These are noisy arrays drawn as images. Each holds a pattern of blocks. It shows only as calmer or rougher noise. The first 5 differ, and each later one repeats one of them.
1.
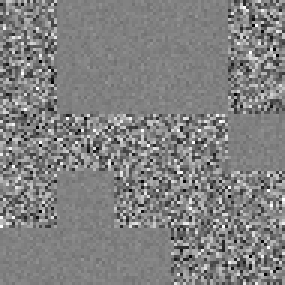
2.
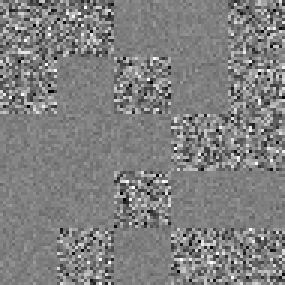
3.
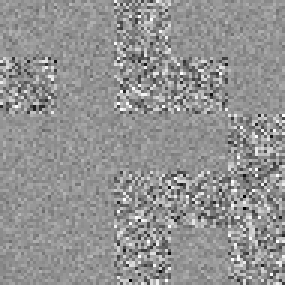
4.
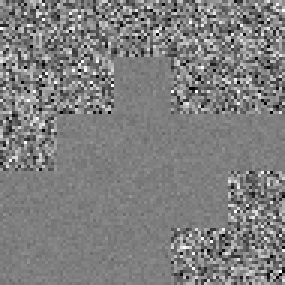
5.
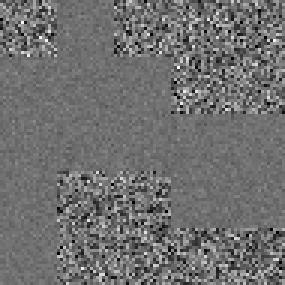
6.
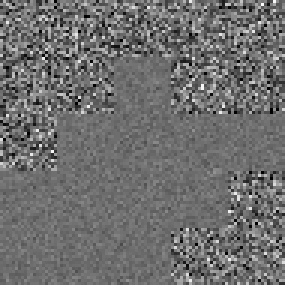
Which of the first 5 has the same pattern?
4
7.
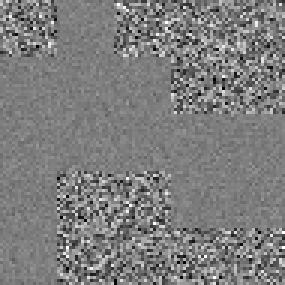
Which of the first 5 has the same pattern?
5
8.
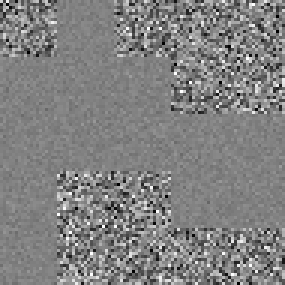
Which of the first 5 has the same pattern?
5
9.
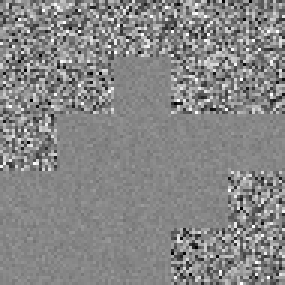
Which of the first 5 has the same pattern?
4
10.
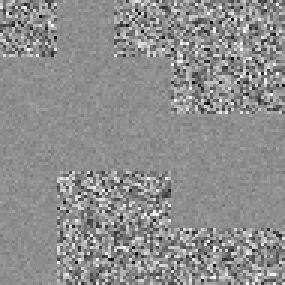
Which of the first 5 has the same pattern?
5
